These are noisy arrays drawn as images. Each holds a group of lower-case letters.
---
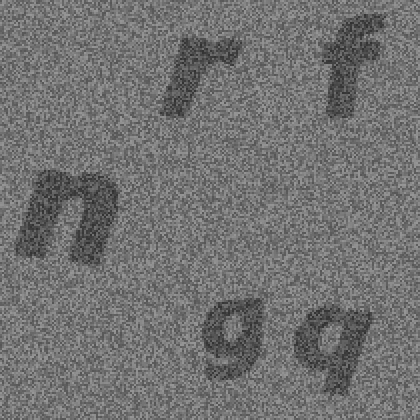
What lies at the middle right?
nothing
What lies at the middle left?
n
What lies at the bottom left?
nothing
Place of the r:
top middle
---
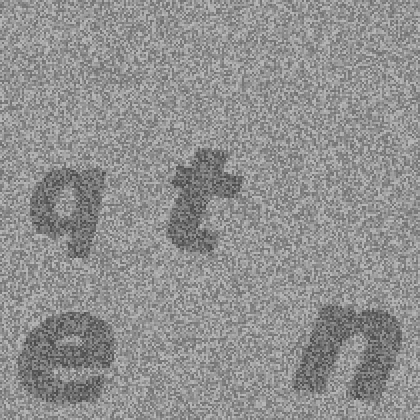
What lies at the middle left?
q
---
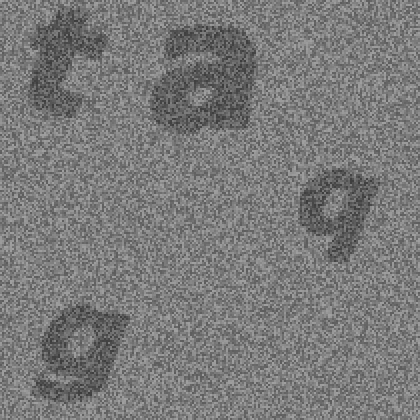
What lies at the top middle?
a
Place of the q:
middle right
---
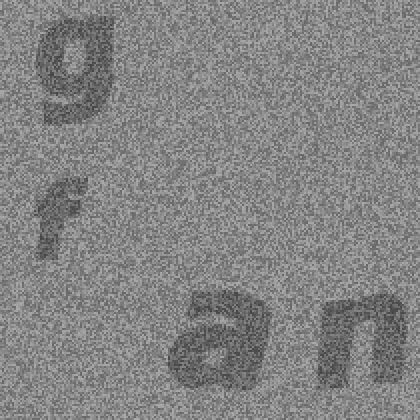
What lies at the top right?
nothing
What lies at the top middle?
nothing
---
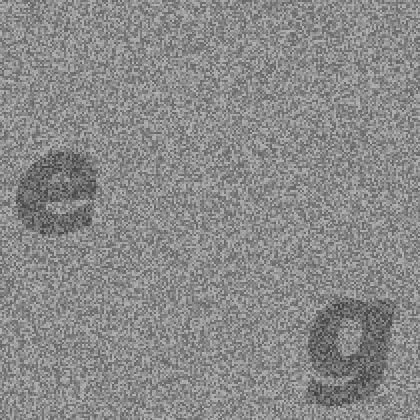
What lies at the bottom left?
nothing
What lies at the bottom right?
g
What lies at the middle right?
nothing
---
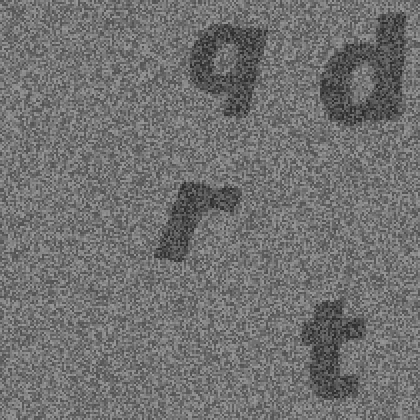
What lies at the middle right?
nothing
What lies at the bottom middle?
nothing
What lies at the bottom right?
t
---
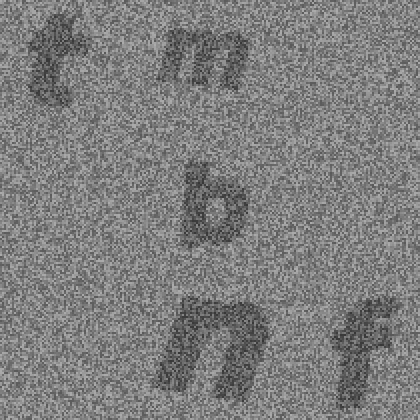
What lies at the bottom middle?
n
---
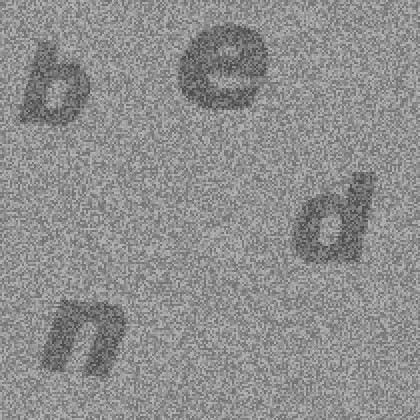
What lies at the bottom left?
n
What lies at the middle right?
d
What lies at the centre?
nothing
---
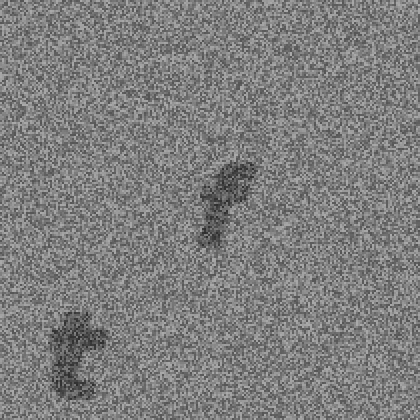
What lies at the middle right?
nothing
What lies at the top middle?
nothing
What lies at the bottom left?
t
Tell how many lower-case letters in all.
2
